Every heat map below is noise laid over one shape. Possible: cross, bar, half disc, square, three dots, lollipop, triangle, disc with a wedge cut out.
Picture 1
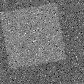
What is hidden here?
light square
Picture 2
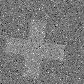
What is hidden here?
light cross
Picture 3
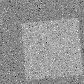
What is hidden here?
light square
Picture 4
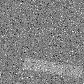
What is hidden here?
light bar
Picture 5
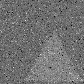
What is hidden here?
light triangle
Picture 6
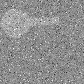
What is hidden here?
light lollipop
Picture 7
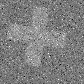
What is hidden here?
light cross
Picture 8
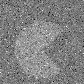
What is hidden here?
light disc with a wedge cut out
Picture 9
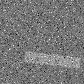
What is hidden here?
light bar
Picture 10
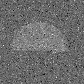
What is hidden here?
light half disc
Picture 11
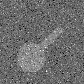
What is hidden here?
light lollipop
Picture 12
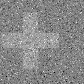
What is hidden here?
light cross
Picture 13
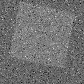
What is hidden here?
light square
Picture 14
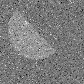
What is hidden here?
light half disc
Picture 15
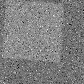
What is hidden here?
light square
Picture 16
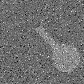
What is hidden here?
light lollipop
